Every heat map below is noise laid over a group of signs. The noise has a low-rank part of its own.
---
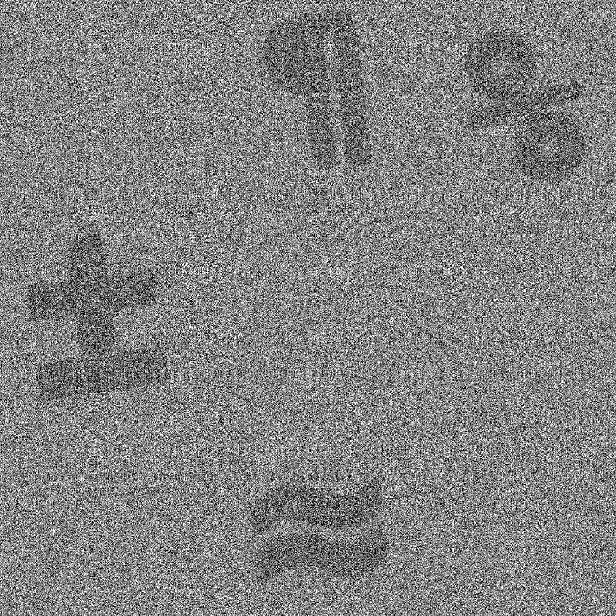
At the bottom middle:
approximately sign
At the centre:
nothing
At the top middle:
pilcrow
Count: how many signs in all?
4
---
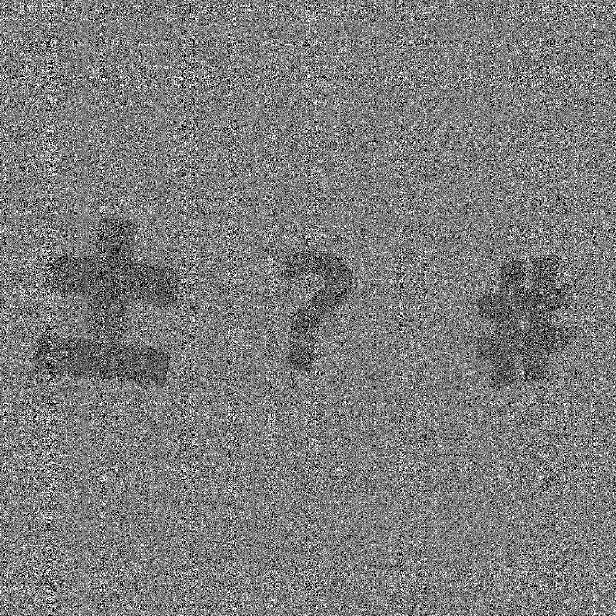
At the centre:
question mark
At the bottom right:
nothing
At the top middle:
nothing
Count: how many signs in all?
3
